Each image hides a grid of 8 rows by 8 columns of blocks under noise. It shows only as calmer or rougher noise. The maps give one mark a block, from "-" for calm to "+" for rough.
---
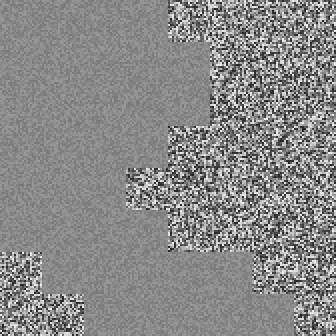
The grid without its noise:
- - - - + + + +
- - - - - + + +
- - - - - + + +
- - - - + + + +
- - - + + + + +
- - - - + + + +
+ - - - - - + +
+ + - - - - - +
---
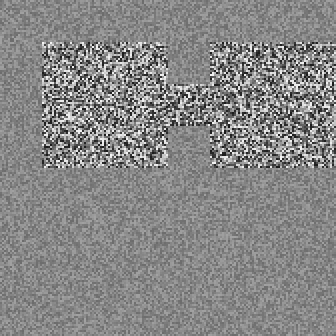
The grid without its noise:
- - - - - - - -
- + + + - + + +
- + + + + + + +
- + + + - + + +
- - - - - - - -
- - - - - - - -
- - - - - - - -
- - - - - - - -
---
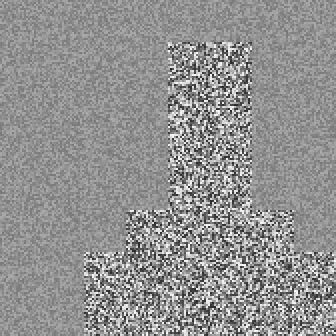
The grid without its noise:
- - - - - - - -
- - - - + + - -
- - - - + + - -
- - - - + + - -
- - - - + + - -
- - - + + + + -
- - + + + + + +
- - + + + + + +
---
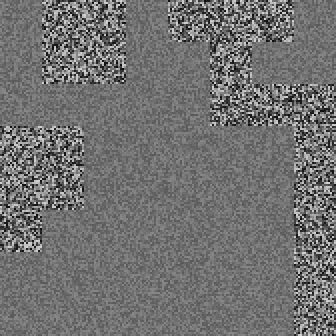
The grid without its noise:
- + + - + + + -
- + + - - + - -
- - - - - + + +
+ + - - - - - +
+ + - - - - - +
+ - - - - - - +
- - - - - - - +
- - - - - - - +
